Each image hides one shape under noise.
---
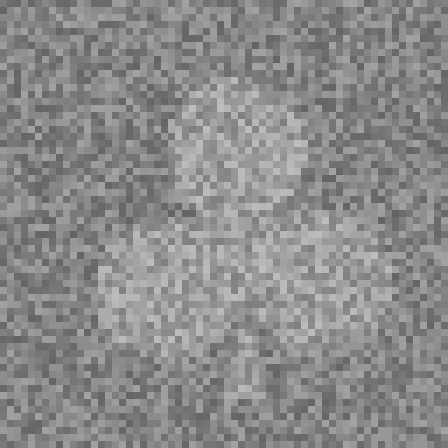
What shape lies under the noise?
club
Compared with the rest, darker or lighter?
lighter
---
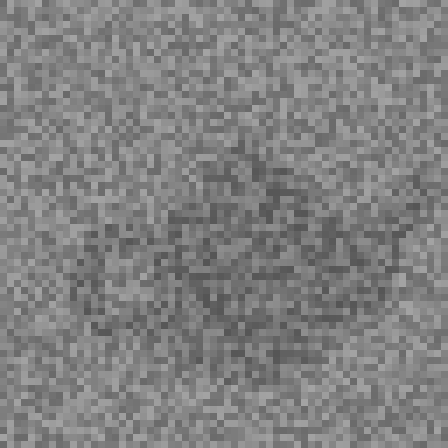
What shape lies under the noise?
teapot
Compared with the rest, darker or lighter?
darker
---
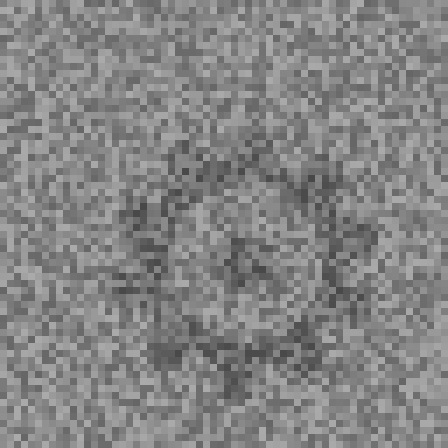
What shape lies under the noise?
gear
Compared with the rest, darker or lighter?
darker
